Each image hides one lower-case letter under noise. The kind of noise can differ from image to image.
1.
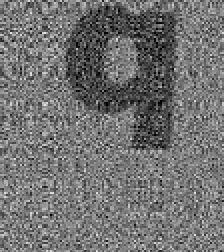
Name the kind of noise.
low rank plus noise
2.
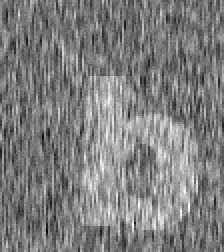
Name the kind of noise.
streaked along the columns
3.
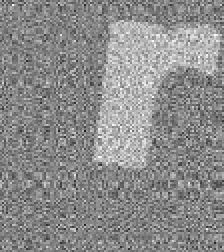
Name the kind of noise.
low rank plus noise
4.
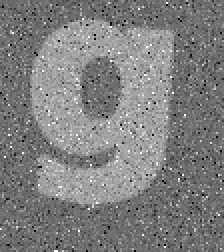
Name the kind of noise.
heavy tails
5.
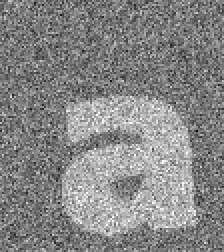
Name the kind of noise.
independent entries
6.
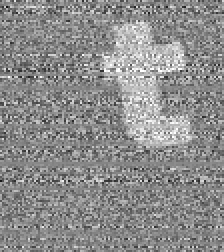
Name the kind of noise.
rows of uneven size
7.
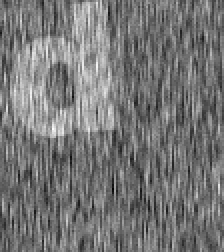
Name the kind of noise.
streaked along the columns
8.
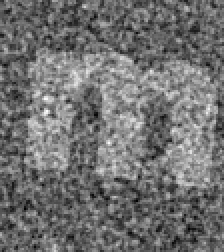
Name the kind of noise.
blotchy
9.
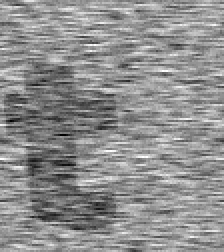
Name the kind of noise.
streaked along the rows
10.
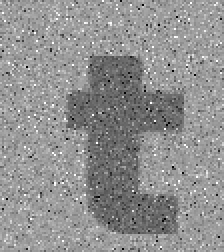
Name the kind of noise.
heavy tails
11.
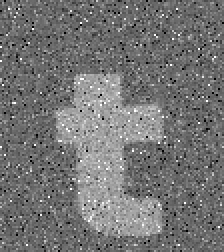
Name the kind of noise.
heavy tails
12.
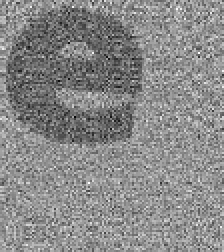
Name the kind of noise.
low rank plus noise
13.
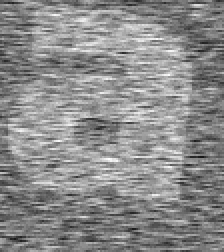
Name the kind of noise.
streaked along the rows
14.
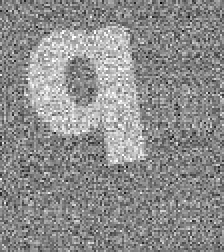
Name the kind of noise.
low rank plus noise
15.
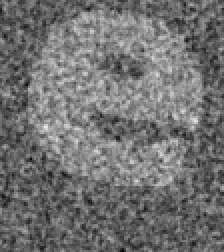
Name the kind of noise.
blotchy
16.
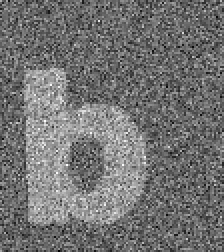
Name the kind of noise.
independent entries
